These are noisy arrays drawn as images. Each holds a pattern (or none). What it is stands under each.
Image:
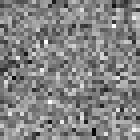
only noise
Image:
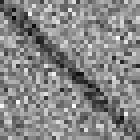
a diagonal band
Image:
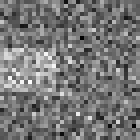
one block
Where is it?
middle left
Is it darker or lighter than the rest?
lighter
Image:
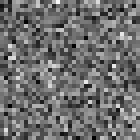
only noise
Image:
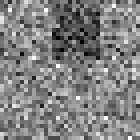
one block
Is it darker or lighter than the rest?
darker
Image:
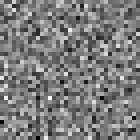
only noise
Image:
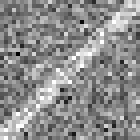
a diagonal band
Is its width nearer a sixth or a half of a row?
a sixth
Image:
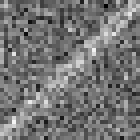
a diagonal band
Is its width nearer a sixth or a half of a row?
a sixth
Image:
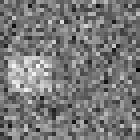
one block
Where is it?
middle left
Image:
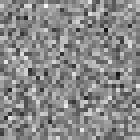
only noise
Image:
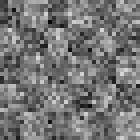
a checkerboard
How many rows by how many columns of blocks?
5 by 6
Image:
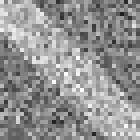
a diagonal band
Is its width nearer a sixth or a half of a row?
a half
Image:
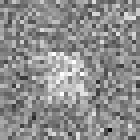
one block
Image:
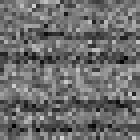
bands of rows
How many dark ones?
4
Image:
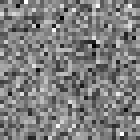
only noise
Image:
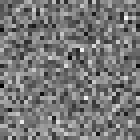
only noise
